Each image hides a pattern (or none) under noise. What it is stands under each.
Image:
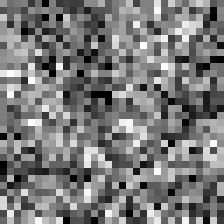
spokes from one point
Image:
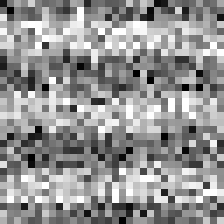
horizontal stripes
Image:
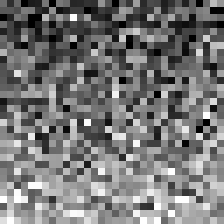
a smooth slope
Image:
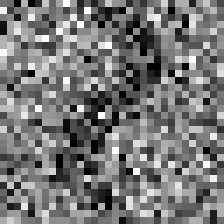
a wavy band
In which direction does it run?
top to bottom
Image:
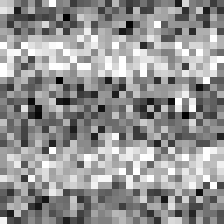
horizontal stripes
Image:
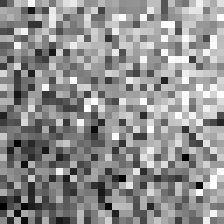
a smooth slope
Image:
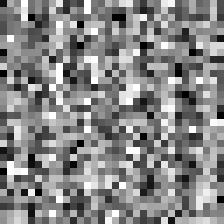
vertical stripes
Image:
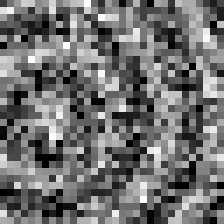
rings round one point
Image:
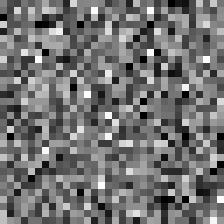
only noise
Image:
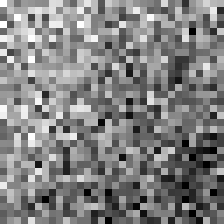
a smooth slope
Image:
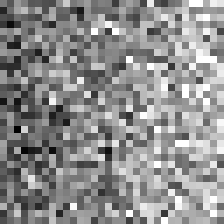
a smooth slope
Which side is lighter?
right
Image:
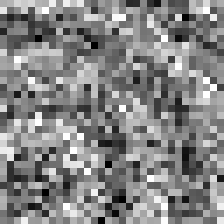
rings round one point
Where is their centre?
bottom left
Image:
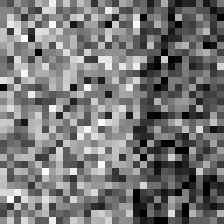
a sharp edge
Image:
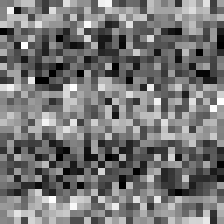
horizontal stripes
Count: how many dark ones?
2
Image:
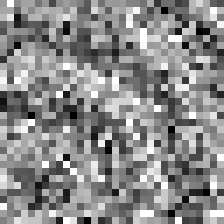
rings round one point
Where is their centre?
bottom left
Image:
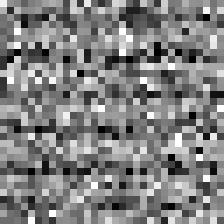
horizontal stripes
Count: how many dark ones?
6
